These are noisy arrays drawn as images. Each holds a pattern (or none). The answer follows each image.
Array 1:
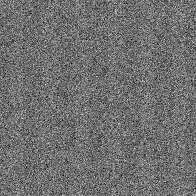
vertical stripes
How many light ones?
6
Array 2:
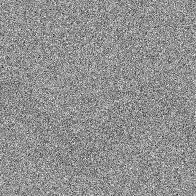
a wavy band
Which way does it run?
left to right
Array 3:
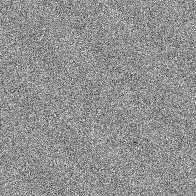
diagonal stripes
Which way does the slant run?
top left to bottom right
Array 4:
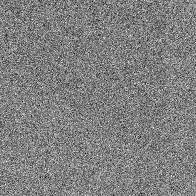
spokes from one point
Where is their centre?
bottom right
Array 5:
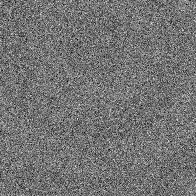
rings round one point
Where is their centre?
top middle
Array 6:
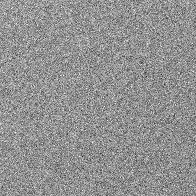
a smooth slope
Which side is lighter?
top left
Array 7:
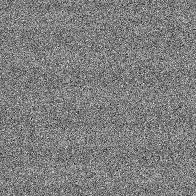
horizontal stripes
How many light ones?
5
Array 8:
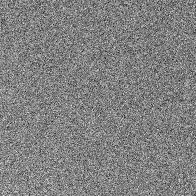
a smooth slope
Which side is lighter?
bottom left
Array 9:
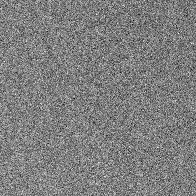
a smooth slope
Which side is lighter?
bottom left
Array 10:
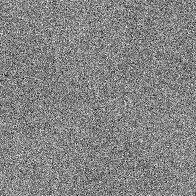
spokes from one point
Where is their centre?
centre
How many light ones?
3
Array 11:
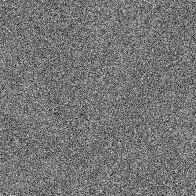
spokes from one point
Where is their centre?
bottom middle
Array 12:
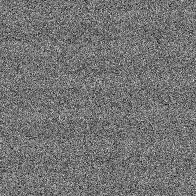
horizontal stripes
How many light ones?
6
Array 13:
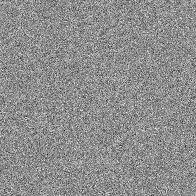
only noise
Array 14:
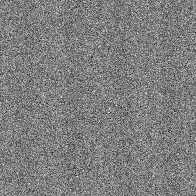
vertical stripes
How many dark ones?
4
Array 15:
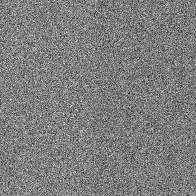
a sharp edge
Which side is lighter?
left
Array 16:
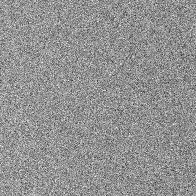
a smooth slope
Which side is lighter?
left
